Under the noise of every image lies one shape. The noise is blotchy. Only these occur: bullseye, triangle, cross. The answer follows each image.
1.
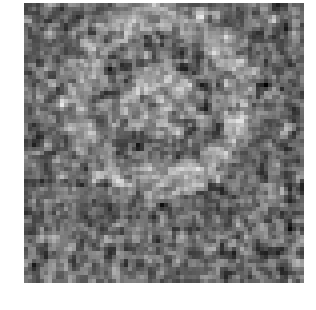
bullseye
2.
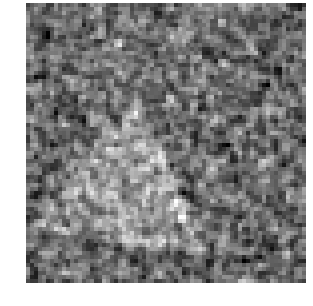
triangle
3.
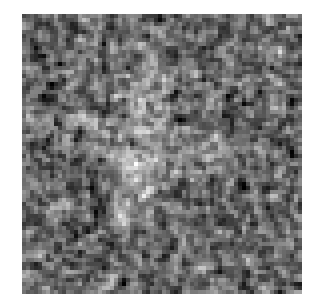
cross
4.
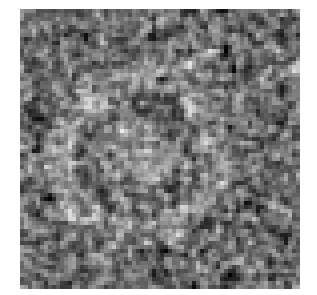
bullseye
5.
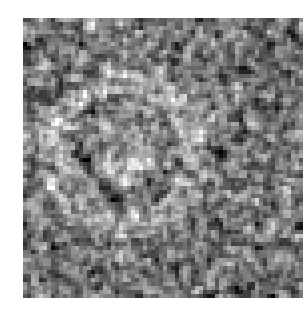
bullseye
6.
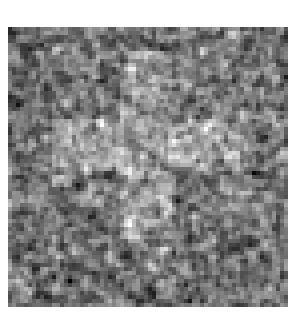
cross
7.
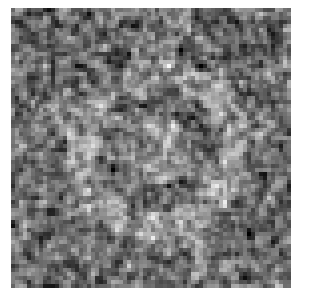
bullseye
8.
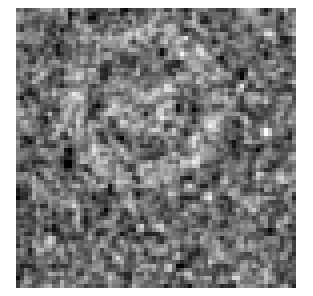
bullseye
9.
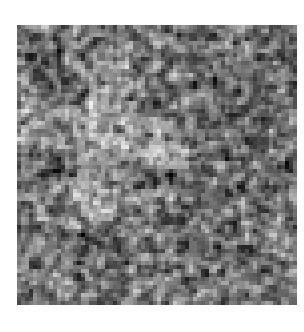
cross
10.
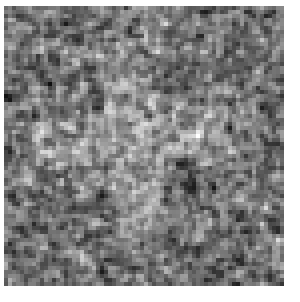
cross
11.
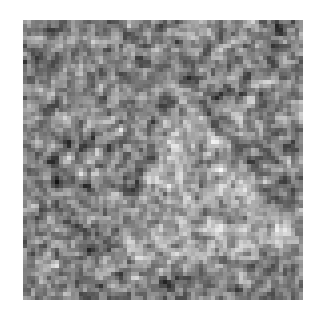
triangle
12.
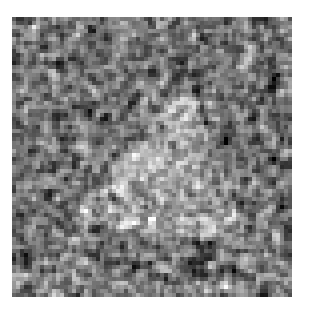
triangle
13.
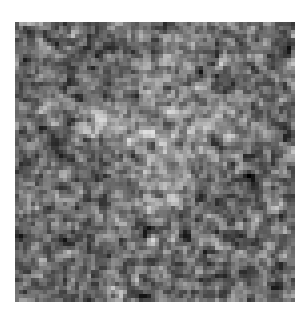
cross
